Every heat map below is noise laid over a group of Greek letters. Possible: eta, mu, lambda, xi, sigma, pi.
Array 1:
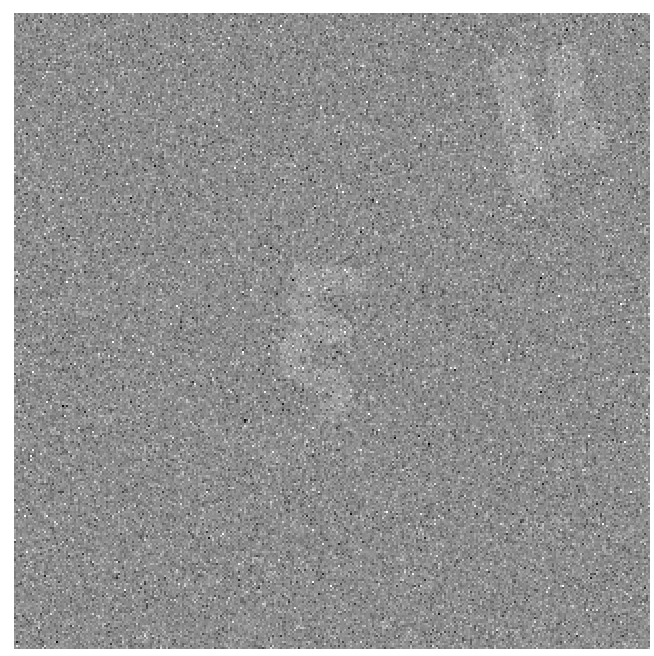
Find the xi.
centre
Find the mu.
top right
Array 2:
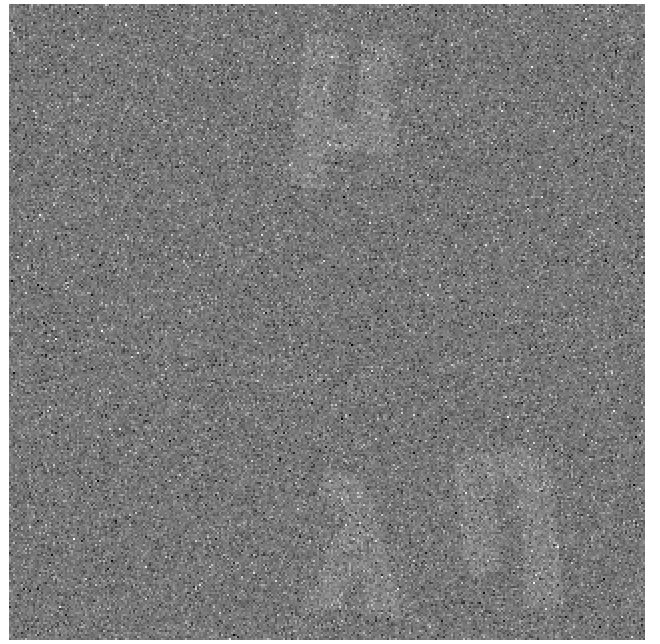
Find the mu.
top middle
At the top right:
nothing
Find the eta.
bottom right
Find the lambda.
bottom middle
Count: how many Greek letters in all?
3
